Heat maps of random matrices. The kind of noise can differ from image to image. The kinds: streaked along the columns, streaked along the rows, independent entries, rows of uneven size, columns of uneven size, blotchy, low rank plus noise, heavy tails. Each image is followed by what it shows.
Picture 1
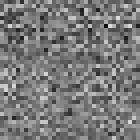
low rank plus noise
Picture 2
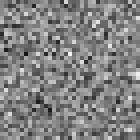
independent entries
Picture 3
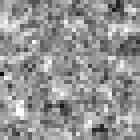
blotchy
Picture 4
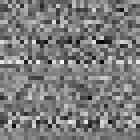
rows of uneven size
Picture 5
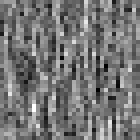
streaked along the columns
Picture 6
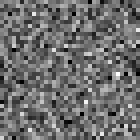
independent entries
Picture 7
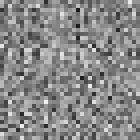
low rank plus noise
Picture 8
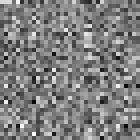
low rank plus noise
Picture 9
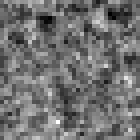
blotchy
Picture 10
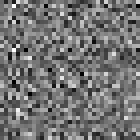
low rank plus noise
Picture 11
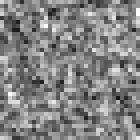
blotchy
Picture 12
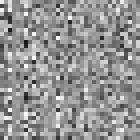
columns of uneven size
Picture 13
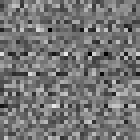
rows of uneven size
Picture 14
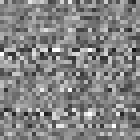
rows of uneven size
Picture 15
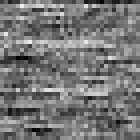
streaked along the rows
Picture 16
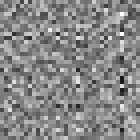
low rank plus noise
